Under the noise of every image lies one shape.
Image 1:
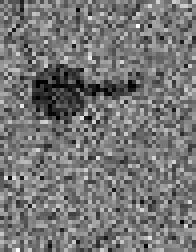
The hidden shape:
lollipop
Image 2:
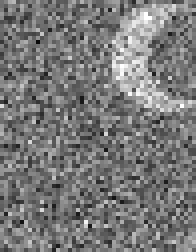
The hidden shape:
crescent
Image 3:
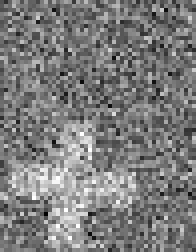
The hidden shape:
cross
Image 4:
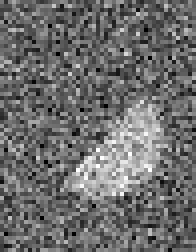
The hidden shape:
half disc
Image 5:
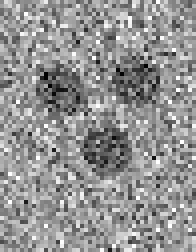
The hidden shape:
three dots
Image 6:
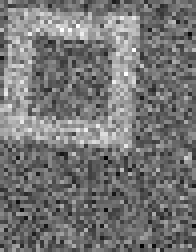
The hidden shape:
square frame
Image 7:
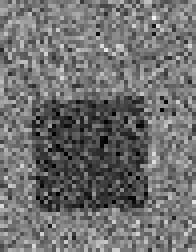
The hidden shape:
square
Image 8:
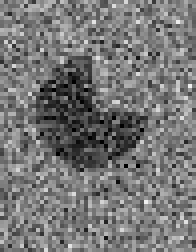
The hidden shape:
disc with a wedge cut out
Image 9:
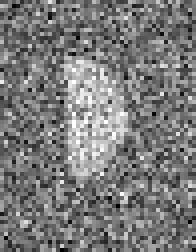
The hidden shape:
half disc
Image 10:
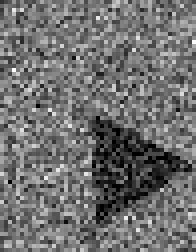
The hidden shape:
triangle
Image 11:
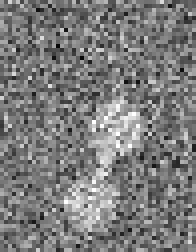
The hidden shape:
dumbbell
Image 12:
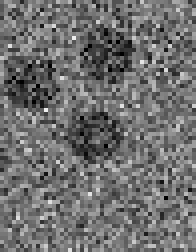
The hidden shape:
three dots
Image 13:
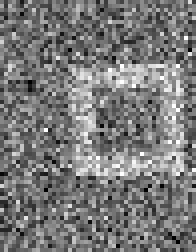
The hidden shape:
square frame
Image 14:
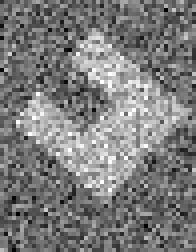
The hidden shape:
square with a notch
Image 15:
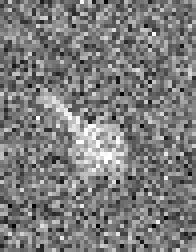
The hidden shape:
lollipop
